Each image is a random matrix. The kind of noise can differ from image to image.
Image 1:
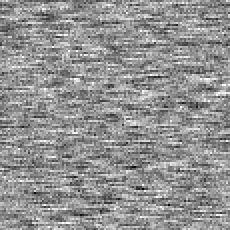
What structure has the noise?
streaked along the rows
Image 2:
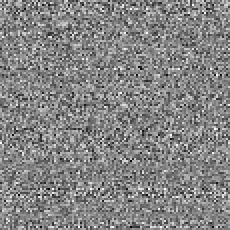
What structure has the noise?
rows of uneven size
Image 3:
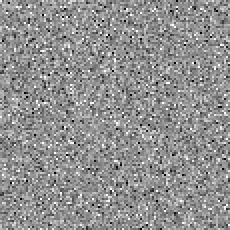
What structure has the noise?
heavy tails
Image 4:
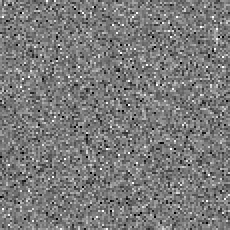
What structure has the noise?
heavy tails
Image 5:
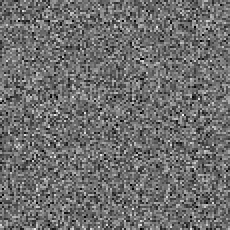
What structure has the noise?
low rank plus noise
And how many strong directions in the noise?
three or four
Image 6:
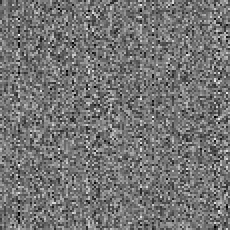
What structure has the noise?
columns of uneven size
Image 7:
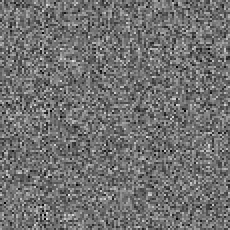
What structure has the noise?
low rank plus noise
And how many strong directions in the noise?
five to eight
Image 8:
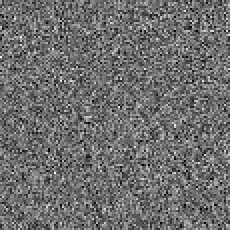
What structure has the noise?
low rank plus noise
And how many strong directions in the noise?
five to eight
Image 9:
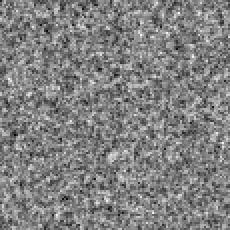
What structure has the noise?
blotchy
